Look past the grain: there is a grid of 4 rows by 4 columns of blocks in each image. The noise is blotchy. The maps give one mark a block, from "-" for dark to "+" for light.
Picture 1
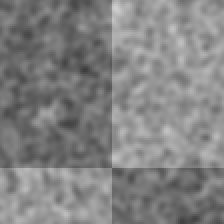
- - + +
- - + +
- - + +
+ + - -
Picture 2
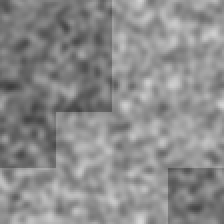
- - + +
- - + +
- + + +
+ + + -
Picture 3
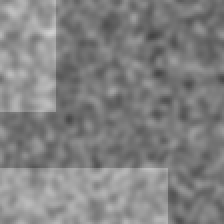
+ - - -
+ - - -
- - - -
+ + + -
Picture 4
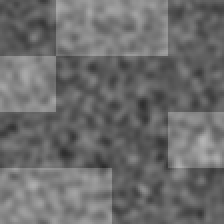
- + + -
+ - - -
- - - +
+ + - -
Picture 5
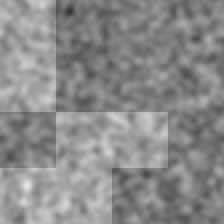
+ - - -
+ - - -
- + + -
+ + - -
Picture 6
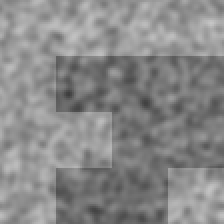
+ + + +
+ - - -
+ + - -
+ - - +
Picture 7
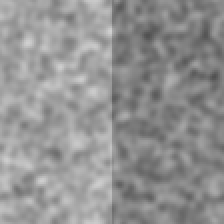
+ + - -
+ + - -
+ + - -
+ + - -
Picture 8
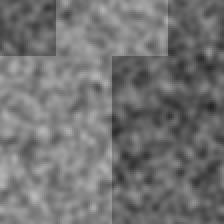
- + + -
+ + - -
+ + - -
+ + - -
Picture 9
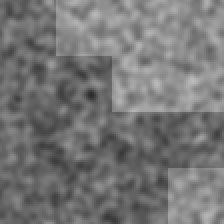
- + + +
- - + +
- - - -
- - - +
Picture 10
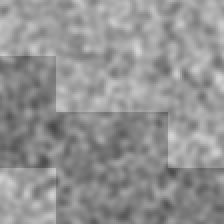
+ + + +
- + + +
- - - +
+ - - -
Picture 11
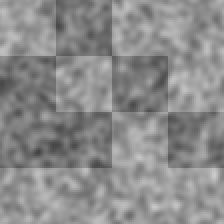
+ - + +
- + - +
- - + -
+ + + +
